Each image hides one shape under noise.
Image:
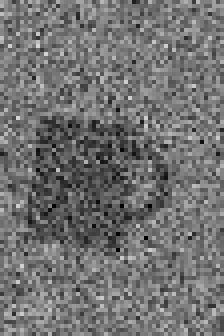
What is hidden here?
dark cup
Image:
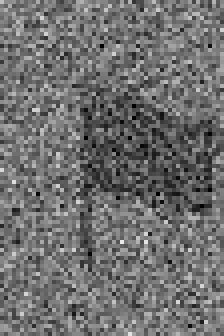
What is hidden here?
dark flag
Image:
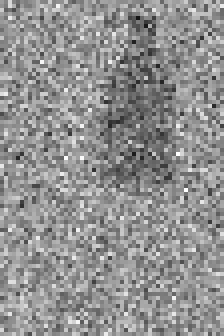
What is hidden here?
dark bottle
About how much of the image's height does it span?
half
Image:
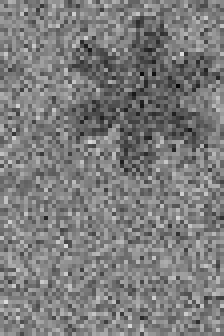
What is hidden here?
dark asterisk
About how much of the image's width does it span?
two thirds
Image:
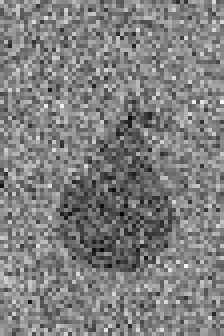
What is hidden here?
dark pear
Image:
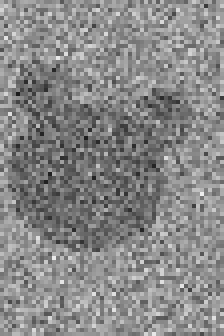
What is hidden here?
dark bear's head
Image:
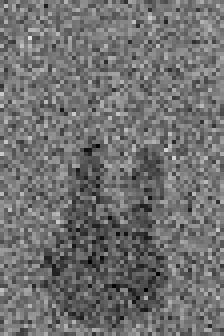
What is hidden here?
dark rabbit's head
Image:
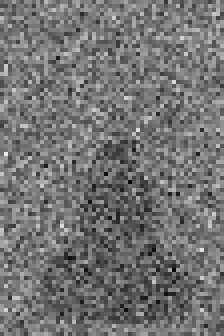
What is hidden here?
dark chess pawn
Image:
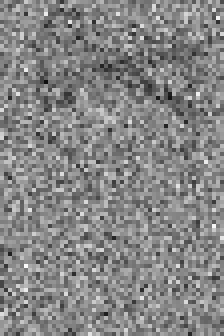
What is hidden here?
dark pair of scissors
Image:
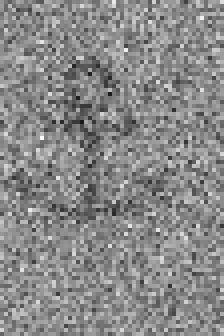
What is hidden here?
dark anchor
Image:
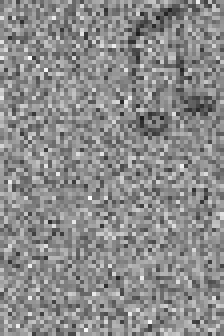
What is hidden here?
dark pair of musical notes, top right
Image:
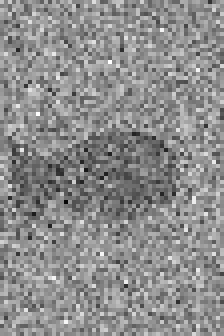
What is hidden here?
dark fish
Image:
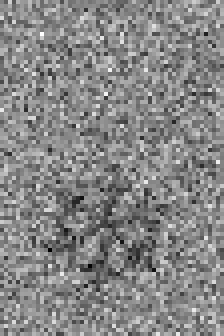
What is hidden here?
dark snowflake
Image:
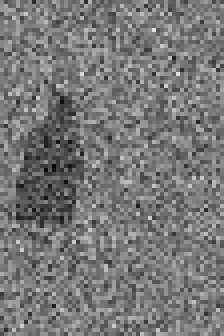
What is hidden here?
dark bottle, middle left
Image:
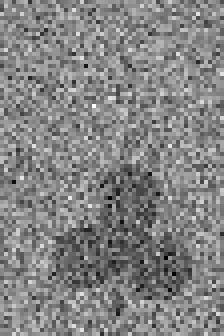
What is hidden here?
dark club
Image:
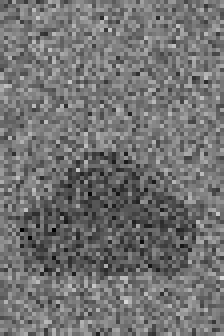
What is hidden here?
dark cloud
